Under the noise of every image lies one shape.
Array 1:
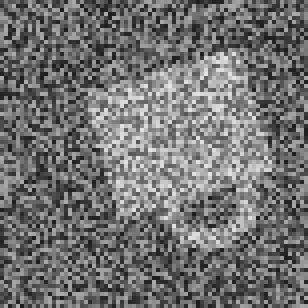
cup
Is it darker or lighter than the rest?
lighter
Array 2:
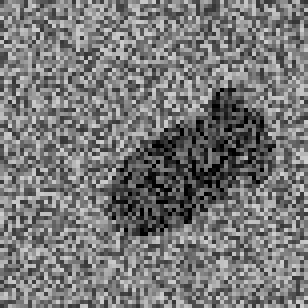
footprint
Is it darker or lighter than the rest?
darker
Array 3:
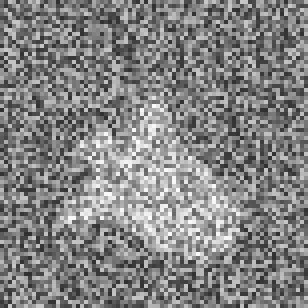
bell
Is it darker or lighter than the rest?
lighter
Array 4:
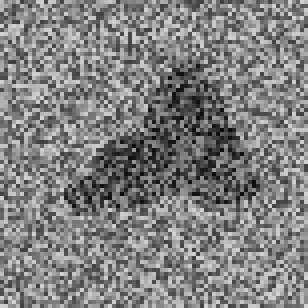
chess pawn
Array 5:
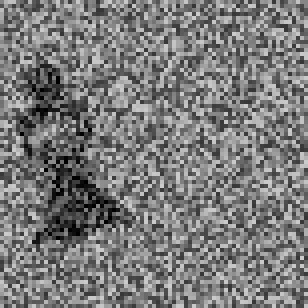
chess bishop
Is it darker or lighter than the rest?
darker
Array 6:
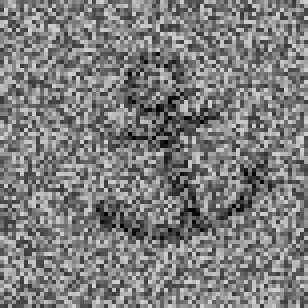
anchor
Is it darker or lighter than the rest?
darker
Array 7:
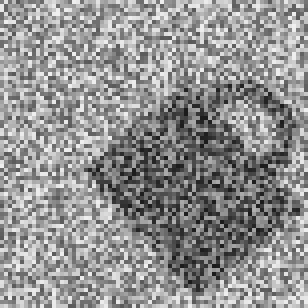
cup
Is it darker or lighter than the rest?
darker
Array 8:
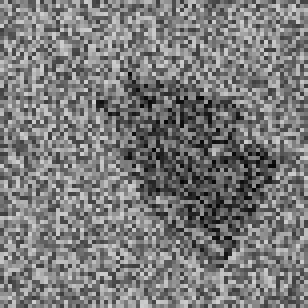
chess knight
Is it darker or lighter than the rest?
darker
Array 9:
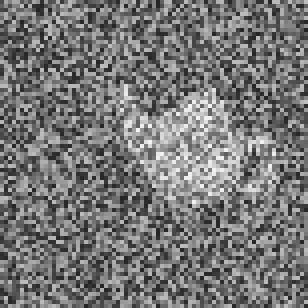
teapot
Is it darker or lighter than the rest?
lighter
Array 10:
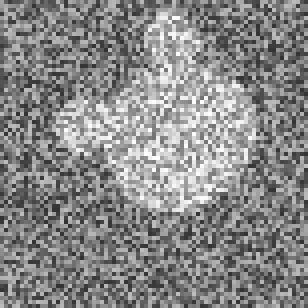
bear's head
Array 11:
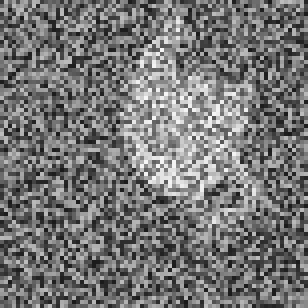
teapot
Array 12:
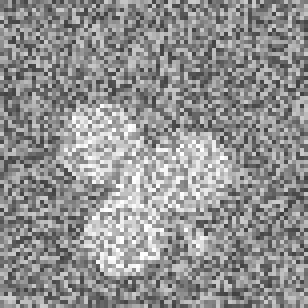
club
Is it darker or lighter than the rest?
lighter
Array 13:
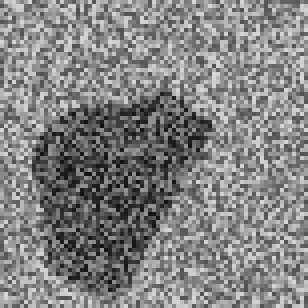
cloud
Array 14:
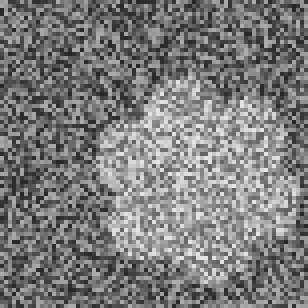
flower
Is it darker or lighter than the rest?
lighter
